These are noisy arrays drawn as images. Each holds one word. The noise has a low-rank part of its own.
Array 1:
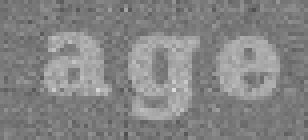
age
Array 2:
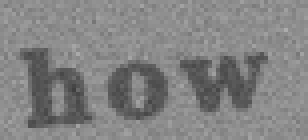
how
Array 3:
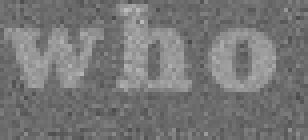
who
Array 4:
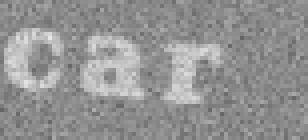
car
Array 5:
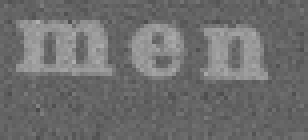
men
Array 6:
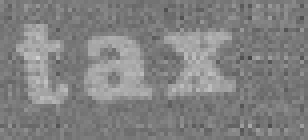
tax
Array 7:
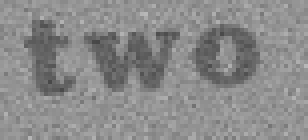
two
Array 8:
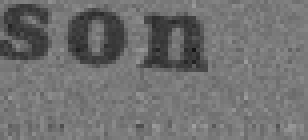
son
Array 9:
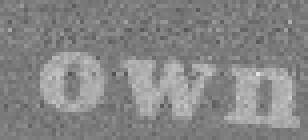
own
